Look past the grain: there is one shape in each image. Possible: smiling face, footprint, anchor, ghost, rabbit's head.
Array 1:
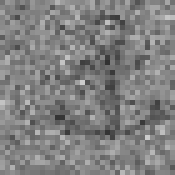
dark anchor
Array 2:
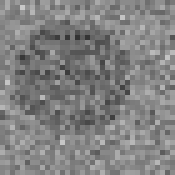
dark smiling face
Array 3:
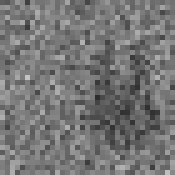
dark rabbit's head
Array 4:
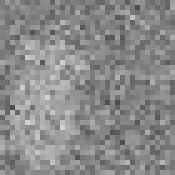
light footprint
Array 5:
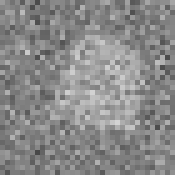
light ghost
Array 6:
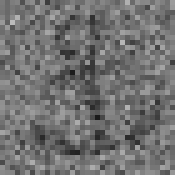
dark anchor
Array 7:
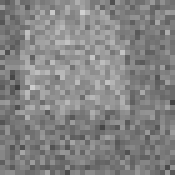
light ghost
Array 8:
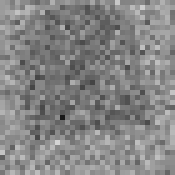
dark ghost
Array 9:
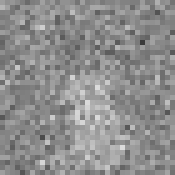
light footprint
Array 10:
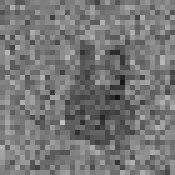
dark rabbit's head
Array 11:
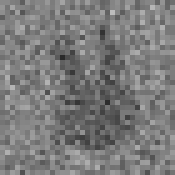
dark rabbit's head
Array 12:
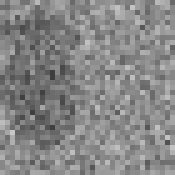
dark footprint
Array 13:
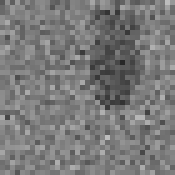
dark footprint
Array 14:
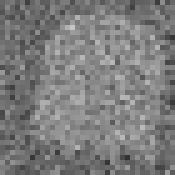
light ghost
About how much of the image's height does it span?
nearly all
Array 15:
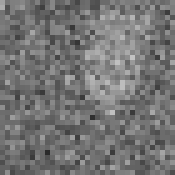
light footprint
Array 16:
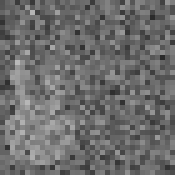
light rabbit's head
